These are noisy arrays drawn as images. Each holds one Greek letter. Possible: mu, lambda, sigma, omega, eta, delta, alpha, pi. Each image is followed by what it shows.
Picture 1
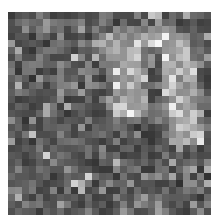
eta
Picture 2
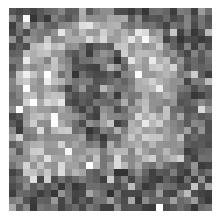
omega
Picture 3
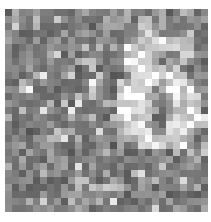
delta
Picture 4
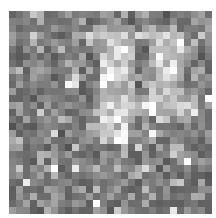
mu
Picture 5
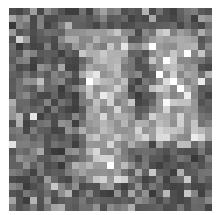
mu
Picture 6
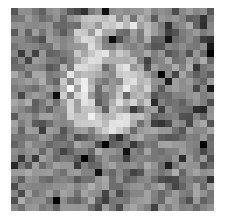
delta
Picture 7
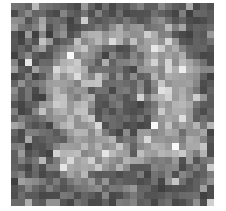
omega
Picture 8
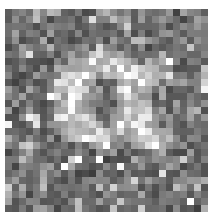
alpha
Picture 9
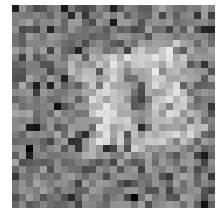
pi
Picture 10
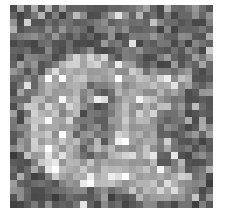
alpha
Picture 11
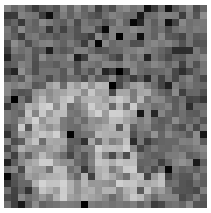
alpha
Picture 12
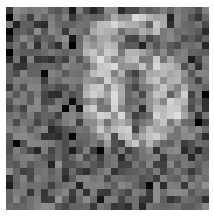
delta
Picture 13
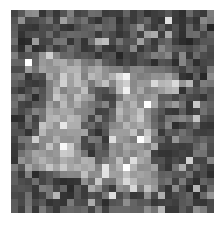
pi
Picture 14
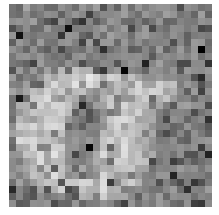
sigma
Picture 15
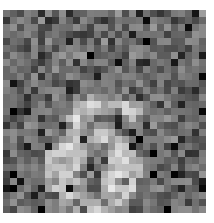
delta
